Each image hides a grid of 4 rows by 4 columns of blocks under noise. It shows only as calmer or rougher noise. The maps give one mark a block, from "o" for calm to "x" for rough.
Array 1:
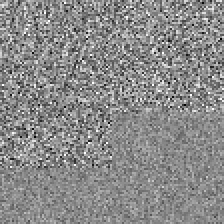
x x x x
x x x x
x x o o
o o o o
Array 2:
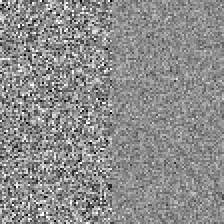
x x o o
x x o o
x x o o
x x o o
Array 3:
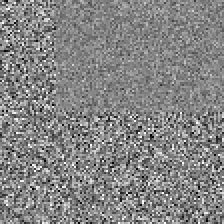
x o o o
x o o o
x x x x
x x x x
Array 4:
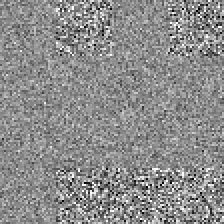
o x o x
o o o o
o o o o
o x x x
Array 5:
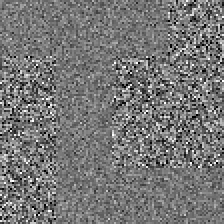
o o o x
x o x x
x o x x
x o o o
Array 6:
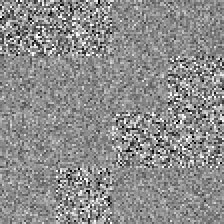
x x o o
o o o x
o o x x
o x o o
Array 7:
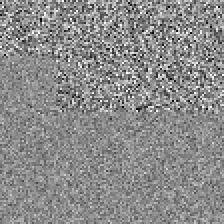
x x x x
o x x x
o o o o
o o o o
